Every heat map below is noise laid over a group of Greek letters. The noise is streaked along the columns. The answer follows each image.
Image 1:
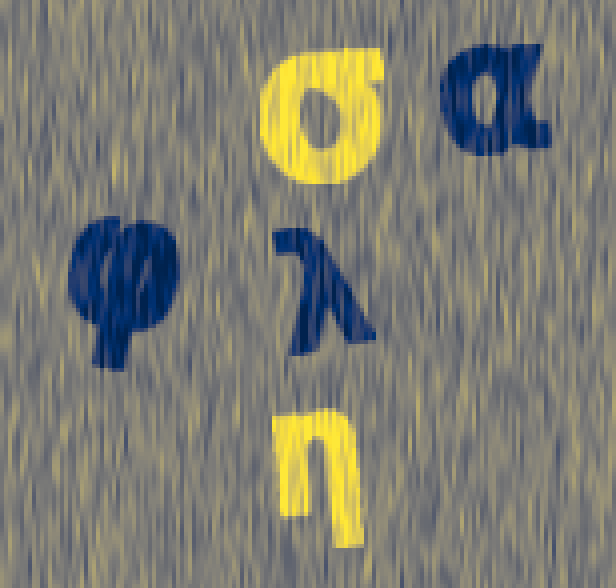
top middle: light sigma; top right: dark alpha; middle left: dark phi; centre: dark lambda; bottom middle: light eta
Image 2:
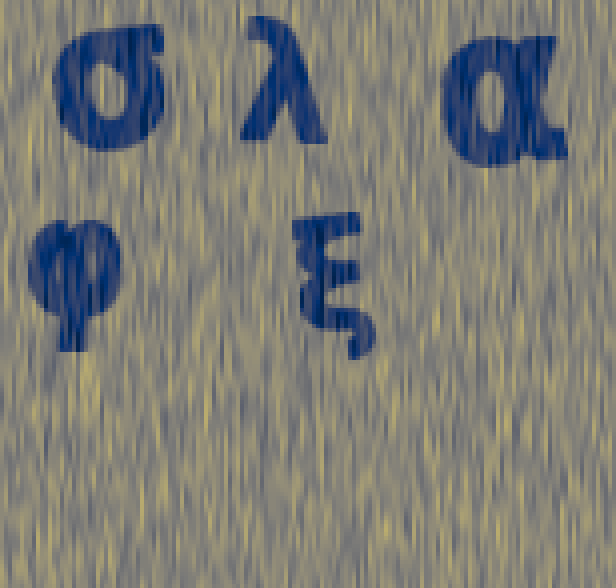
top left: dark sigma; top middle: dark lambda; top right: dark alpha; middle left: dark phi; centre: dark xi
